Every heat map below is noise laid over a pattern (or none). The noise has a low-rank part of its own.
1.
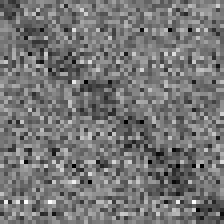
blocks along the diagonal
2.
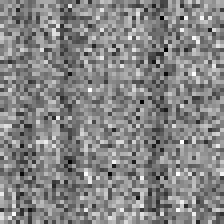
bands of columns
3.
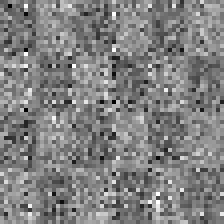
a checkerboard
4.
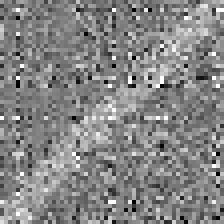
a diagonal band
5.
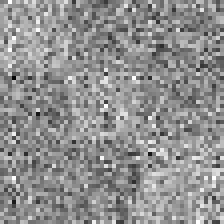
blocks along the diagonal
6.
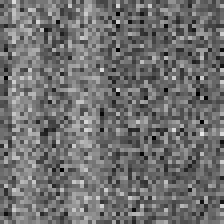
bands of columns
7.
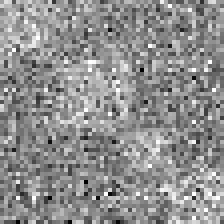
blocks along the diagonal
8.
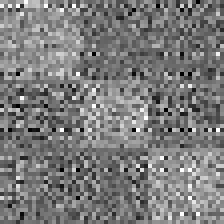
blocks along the diagonal
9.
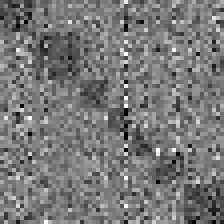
blocks along the diagonal
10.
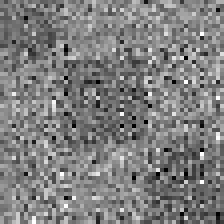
blocks along the diagonal
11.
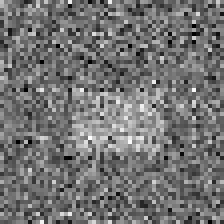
one block
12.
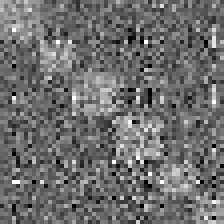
blocks along the diagonal
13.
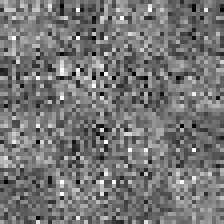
a checkerboard
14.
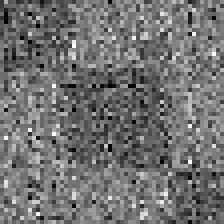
blocks along the diagonal
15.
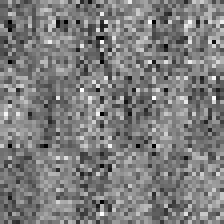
a checkerboard
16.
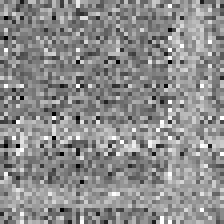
bands of rows crossing bands of columns
